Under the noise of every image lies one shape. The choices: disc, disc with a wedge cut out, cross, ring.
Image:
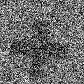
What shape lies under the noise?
cross
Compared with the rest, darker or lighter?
darker
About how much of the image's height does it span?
two thirds
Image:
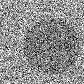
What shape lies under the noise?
disc
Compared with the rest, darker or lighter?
darker
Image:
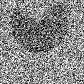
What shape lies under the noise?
disc with a wedge cut out
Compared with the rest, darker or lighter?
darker
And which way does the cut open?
up
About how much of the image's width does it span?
two thirds
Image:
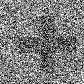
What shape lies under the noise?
cross
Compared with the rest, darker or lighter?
darker
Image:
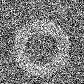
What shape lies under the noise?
ring
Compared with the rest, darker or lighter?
lighter
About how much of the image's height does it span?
two thirds
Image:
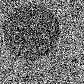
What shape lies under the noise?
disc
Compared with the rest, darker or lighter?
darker
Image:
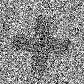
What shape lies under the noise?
cross
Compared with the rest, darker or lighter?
darker
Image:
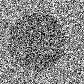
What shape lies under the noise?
disc
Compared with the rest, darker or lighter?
darker
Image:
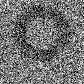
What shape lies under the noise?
ring
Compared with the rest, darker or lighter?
darker
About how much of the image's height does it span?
two thirds
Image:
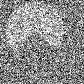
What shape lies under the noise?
disc with a wedge cut out
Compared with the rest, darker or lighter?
lighter
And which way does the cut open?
down
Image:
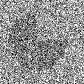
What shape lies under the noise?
disc with a wedge cut out
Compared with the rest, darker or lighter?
darker
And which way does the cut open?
up and right
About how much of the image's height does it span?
two thirds
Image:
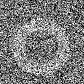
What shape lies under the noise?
ring
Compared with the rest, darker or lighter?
lighter
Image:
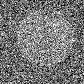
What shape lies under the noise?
disc
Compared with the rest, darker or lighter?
lighter
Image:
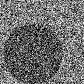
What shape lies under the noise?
disc
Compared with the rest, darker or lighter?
darker
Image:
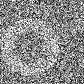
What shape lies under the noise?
ring
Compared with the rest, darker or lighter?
lighter
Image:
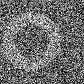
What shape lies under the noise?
ring
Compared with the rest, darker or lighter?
lighter
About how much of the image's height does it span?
two thirds
